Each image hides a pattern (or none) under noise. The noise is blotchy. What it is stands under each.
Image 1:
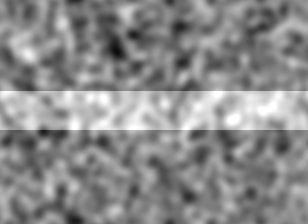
one horizontal stripe
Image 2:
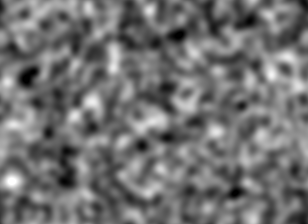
only noise
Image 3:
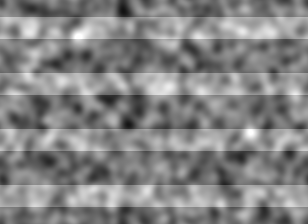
horizontal stripes
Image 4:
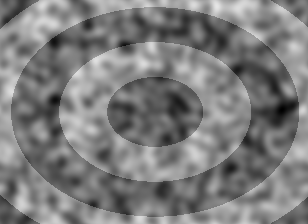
rings round one point
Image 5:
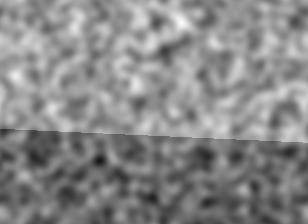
a sharp edge
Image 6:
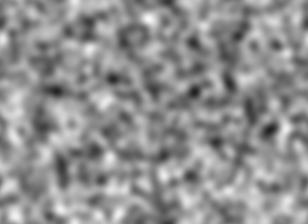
only noise
